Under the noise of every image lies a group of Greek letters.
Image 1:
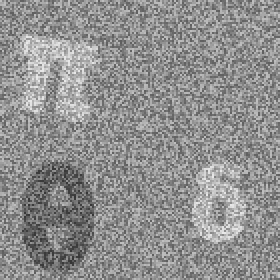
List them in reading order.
top left: light pi; bottom left: dark theta; bottom right: light delta
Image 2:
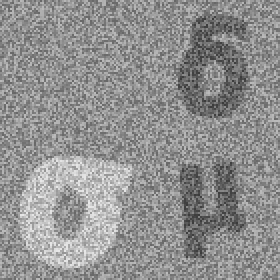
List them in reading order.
top right: dark delta; bottom left: light sigma; bottom right: dark mu
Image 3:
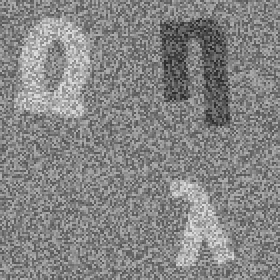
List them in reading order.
top left: light omega; top right: dark eta; bottom right: light lambda
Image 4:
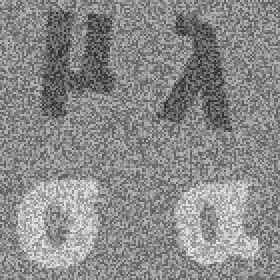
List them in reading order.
top left: dark mu; top right: dark lambda; bottom left: light sigma; bottom right: light alpha
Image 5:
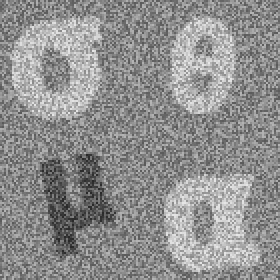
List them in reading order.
top left: light sigma; top right: light theta; bottom left: dark mu; bottom right: light alpha
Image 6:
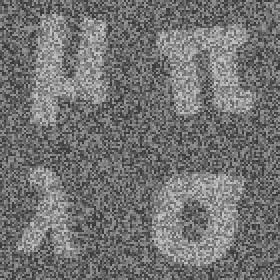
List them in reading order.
top left: light mu; top right: light pi; bottom left: light lambda; bottom right: light sigma
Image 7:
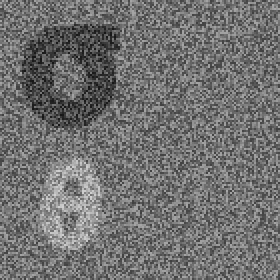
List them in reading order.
top left: dark sigma; bottom left: light theta
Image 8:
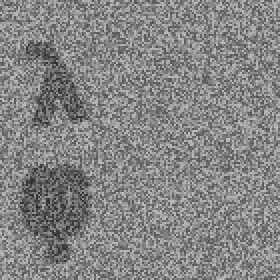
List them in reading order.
top left: dark lambda; bottom left: dark phi
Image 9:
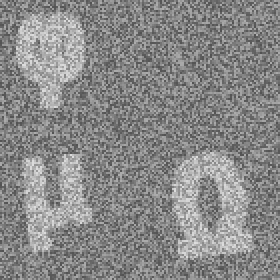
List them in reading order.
top left: light phi; bottom left: light mu; bottom right: light omega
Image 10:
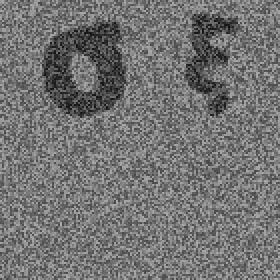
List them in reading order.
top left: dark sigma; top right: dark xi
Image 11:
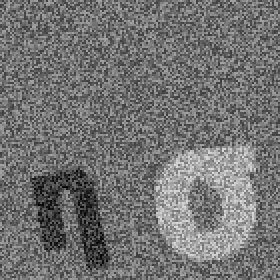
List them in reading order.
bottom left: dark eta; bottom right: light sigma
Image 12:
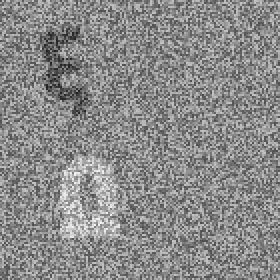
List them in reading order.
top left: dark xi; bottom left: light omega
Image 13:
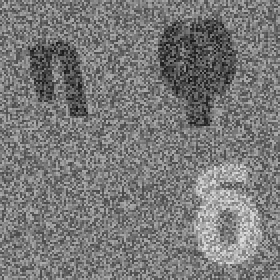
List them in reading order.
top left: dark eta; top right: dark phi; bottom right: light delta
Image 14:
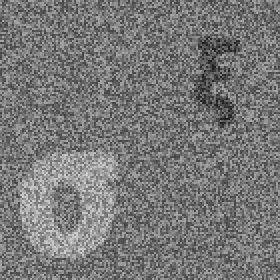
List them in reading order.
top right: dark xi; bottom left: light sigma
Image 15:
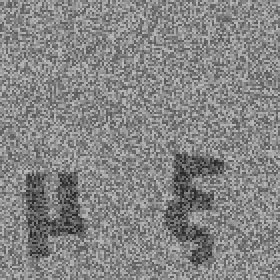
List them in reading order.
bottom left: dark mu; bottom right: dark xi
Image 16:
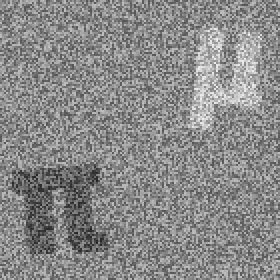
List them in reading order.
top right: light mu; bottom left: dark pi
